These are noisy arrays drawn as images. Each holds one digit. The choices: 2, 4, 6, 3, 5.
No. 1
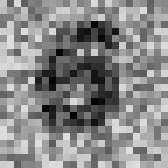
6
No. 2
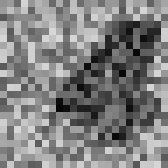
4
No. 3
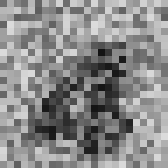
4
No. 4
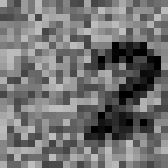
2
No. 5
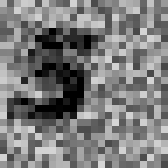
5
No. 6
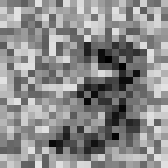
3
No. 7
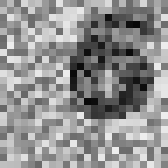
6
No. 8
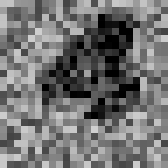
4
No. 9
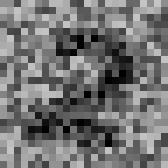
2
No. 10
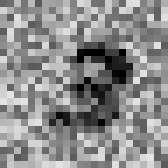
3
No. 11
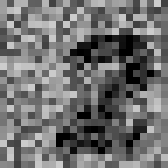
2
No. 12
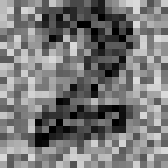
2
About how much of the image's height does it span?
nearly all
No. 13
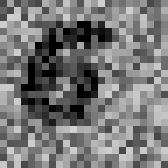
6
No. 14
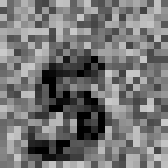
5
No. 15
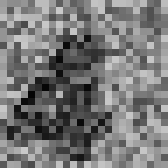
4
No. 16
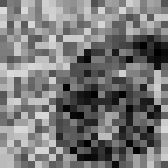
6
